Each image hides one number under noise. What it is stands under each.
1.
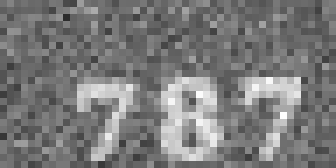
787
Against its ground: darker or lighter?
lighter
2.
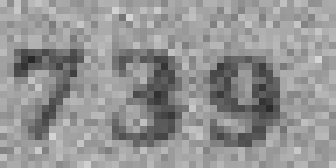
739
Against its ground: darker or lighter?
darker
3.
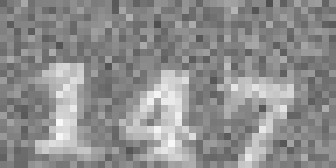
147
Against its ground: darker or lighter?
lighter
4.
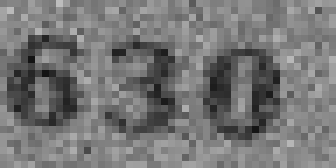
630
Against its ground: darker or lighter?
darker
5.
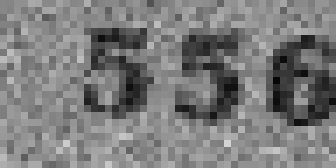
556
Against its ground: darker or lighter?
darker
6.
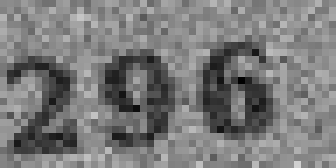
296
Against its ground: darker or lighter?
darker
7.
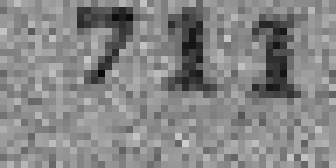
711
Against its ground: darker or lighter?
darker
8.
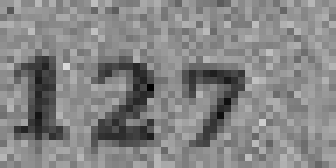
127
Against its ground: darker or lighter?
darker
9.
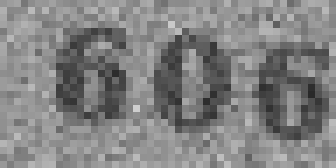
606
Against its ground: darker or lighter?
darker
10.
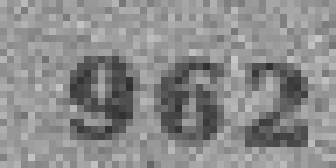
962
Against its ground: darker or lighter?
darker
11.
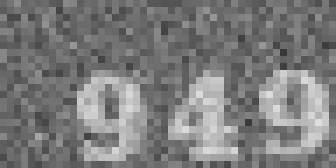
949
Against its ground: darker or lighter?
lighter
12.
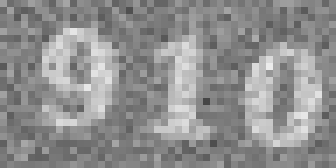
910
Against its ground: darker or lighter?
lighter
